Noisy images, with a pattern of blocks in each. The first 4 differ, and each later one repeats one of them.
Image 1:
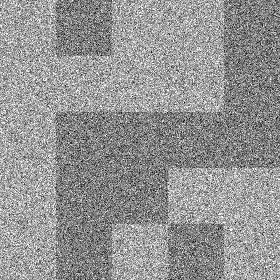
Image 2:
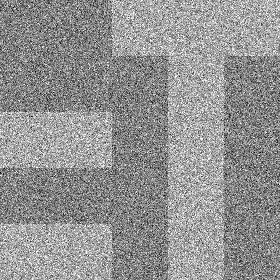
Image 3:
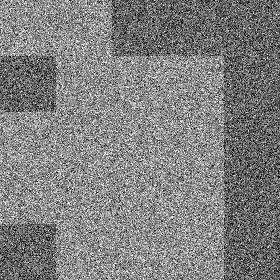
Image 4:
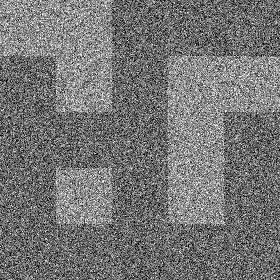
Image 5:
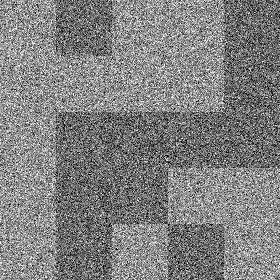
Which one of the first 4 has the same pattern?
1
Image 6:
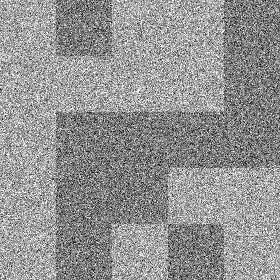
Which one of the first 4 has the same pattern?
1
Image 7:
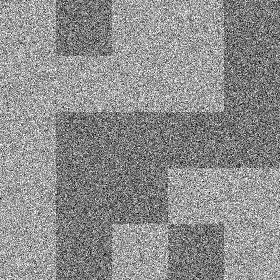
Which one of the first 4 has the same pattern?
1
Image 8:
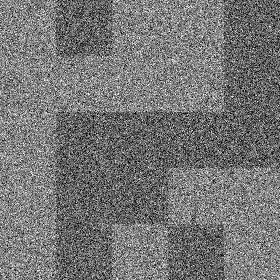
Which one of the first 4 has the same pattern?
1
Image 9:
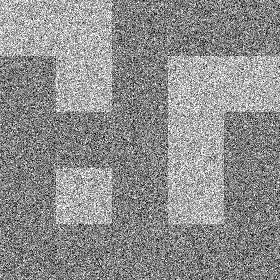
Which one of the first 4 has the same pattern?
4
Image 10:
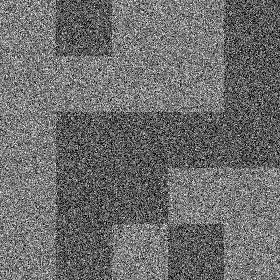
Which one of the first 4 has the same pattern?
1
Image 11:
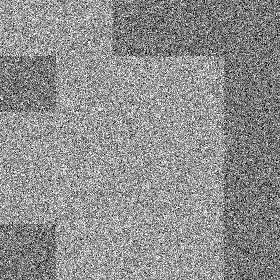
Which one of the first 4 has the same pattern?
3
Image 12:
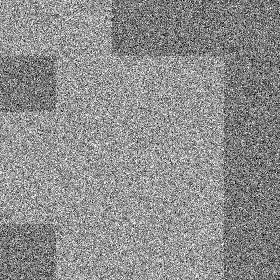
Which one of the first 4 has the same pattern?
3
